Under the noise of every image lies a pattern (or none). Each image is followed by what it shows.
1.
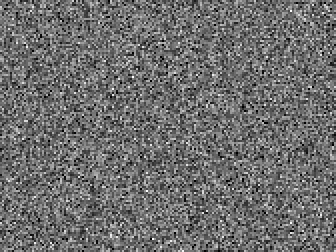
only noise
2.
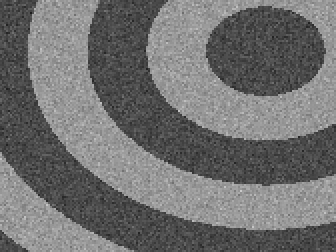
rings round one point
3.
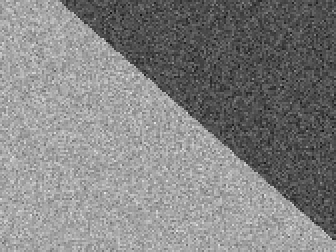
a sharp edge
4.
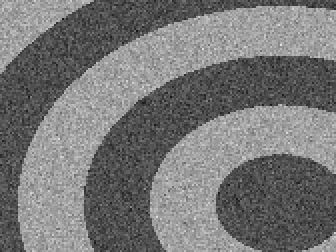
rings round one point
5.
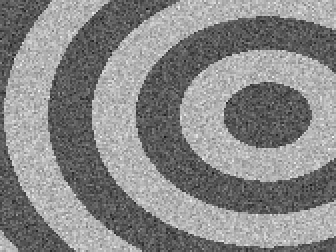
rings round one point
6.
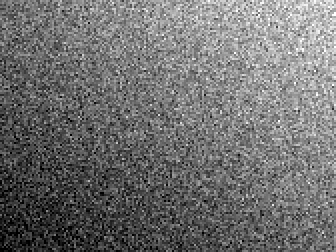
a smooth slope
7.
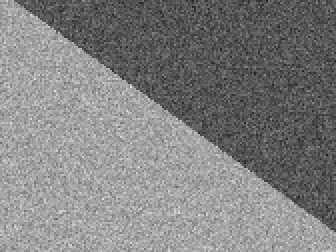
a sharp edge
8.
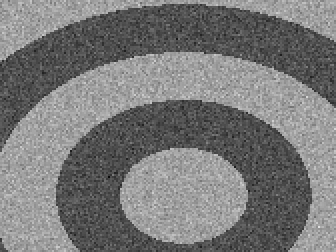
rings round one point
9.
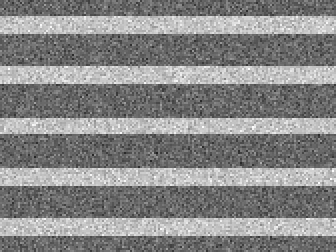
horizontal stripes
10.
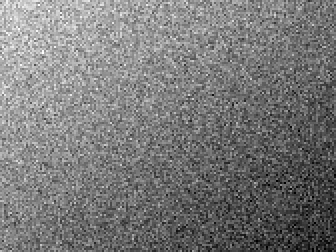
a smooth slope
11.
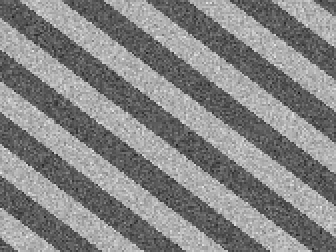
diagonal stripes
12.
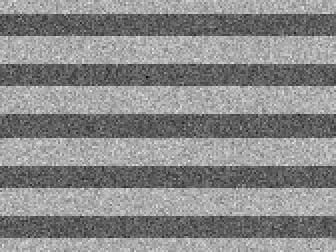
horizontal stripes
